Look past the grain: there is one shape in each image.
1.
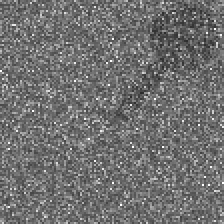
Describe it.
dark lollipop
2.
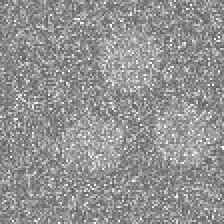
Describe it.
light three dots
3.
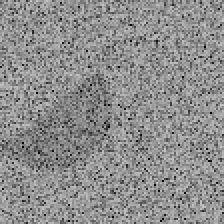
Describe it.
dark half disc
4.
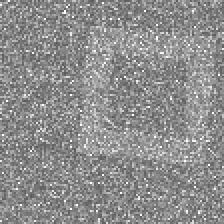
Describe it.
light square frame
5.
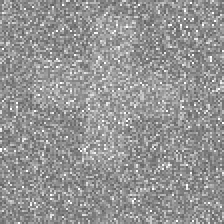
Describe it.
light cross
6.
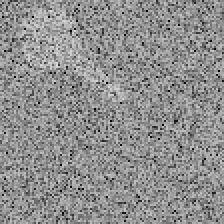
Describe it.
light lollipop
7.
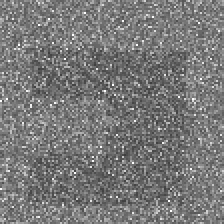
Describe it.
dark square with a notch
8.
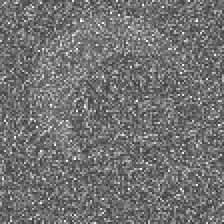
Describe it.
light crescent
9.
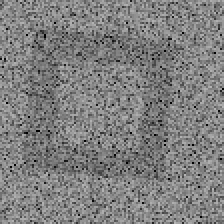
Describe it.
dark square frame
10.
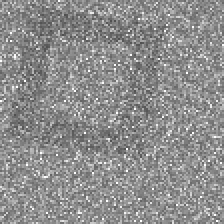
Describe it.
dark square frame
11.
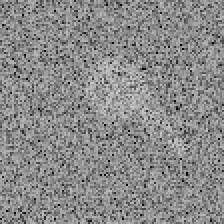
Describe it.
light lollipop
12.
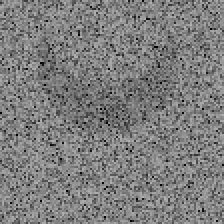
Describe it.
dark crescent
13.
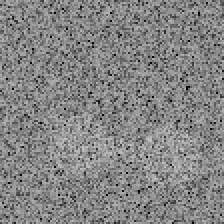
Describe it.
light dumbbell
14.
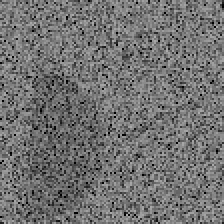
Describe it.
dark half disc
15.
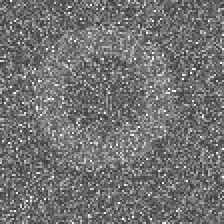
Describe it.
light ring
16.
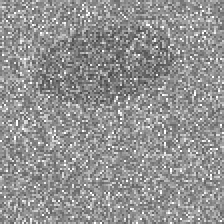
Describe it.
dark ellipse
